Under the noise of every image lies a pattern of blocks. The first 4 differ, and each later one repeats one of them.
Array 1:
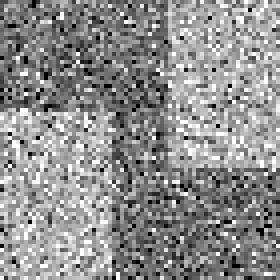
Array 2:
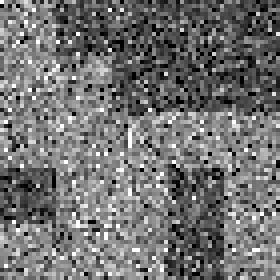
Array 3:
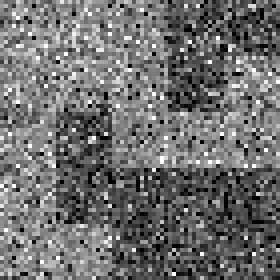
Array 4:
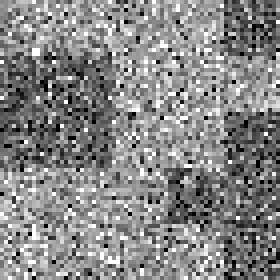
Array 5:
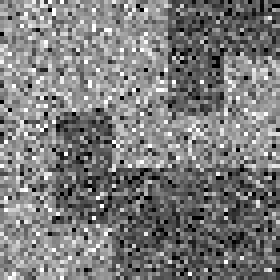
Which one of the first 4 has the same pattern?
3
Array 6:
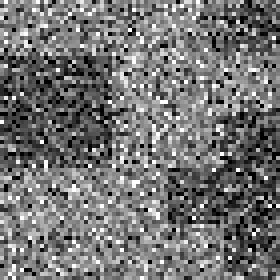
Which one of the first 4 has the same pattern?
4
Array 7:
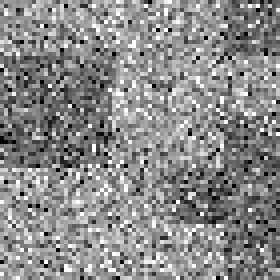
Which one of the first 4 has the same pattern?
4
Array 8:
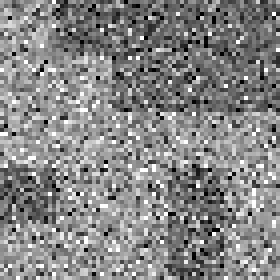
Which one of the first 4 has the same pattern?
2
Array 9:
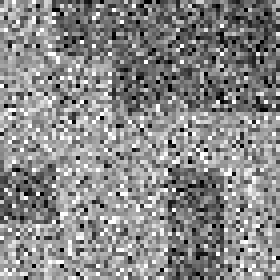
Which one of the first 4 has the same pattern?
2
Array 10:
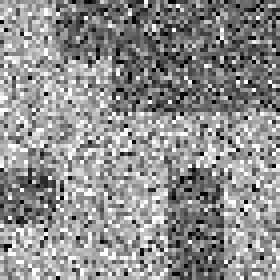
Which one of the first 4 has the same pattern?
2
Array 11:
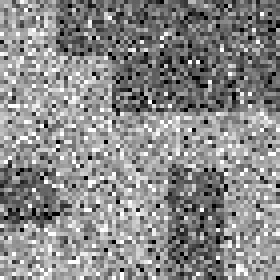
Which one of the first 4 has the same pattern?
2
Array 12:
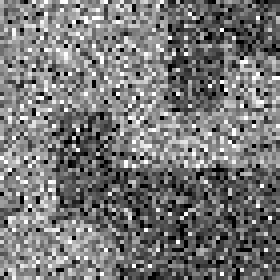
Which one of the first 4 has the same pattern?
3
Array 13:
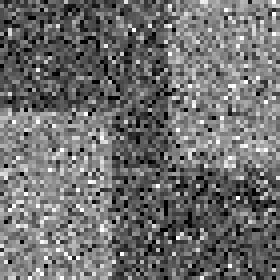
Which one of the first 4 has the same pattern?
1
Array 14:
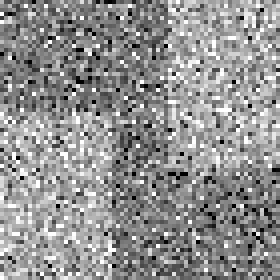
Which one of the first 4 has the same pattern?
1
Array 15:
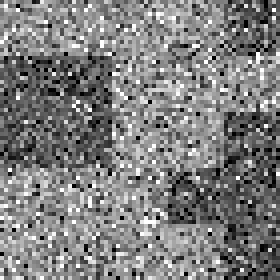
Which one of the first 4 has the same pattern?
4
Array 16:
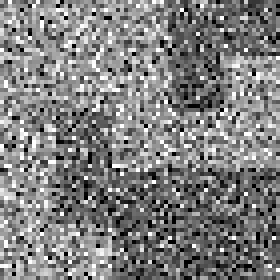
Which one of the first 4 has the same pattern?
3
